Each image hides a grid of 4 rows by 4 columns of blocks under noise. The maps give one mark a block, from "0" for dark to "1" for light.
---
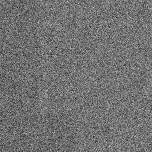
0 1 1 1
0 1 1 1
0 1 1 1
0 0 1 1
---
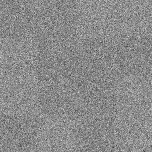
0 0 1 1
1 0 0 0
1 0 0 1
0 1 0 1
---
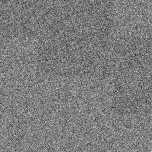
0 0 0 1
1 0 0 0
1 1 1 0
1 1 1 1
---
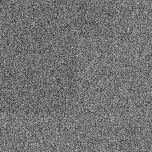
0 0 0 1
0 0 1 1
0 0 1 1
1 1 1 1
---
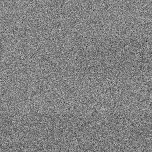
1 1 1 1
1 1 0 0
1 1 1 1
0 0 0 0
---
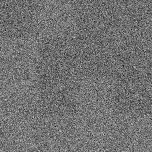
0 1 0 0
1 0 0 0
1 0 1 0
1 1 1 1
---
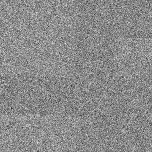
1 1 0 0
1 1 0 1
0 0 0 0
1 1 0 0
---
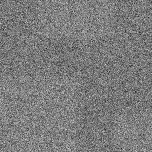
0 1 1 0
0 0 0 0
1 1 0 0
1 1 0 1
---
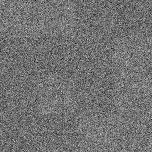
1 1 0 0
0 0 0 1
0 1 0 1
0 0 1 1
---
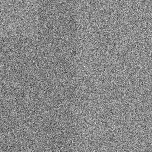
1 0 1 1
0 0 1 1
0 0 1 1
0 0 1 1
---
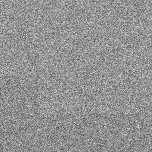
1 1 1 1
1 1 1 1
0 1 1 1
0 0 0 0
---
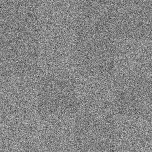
0 1 0 0
0 1 0 1
1 0 1 0
1 1 0 1
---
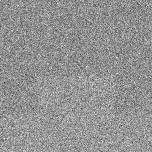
0 0 0 0
0 0 0 0
0 1 1 0
1 1 1 1
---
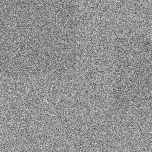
0 0 1 1
0 0 1 0
1 1 1 0
1 1 1 1
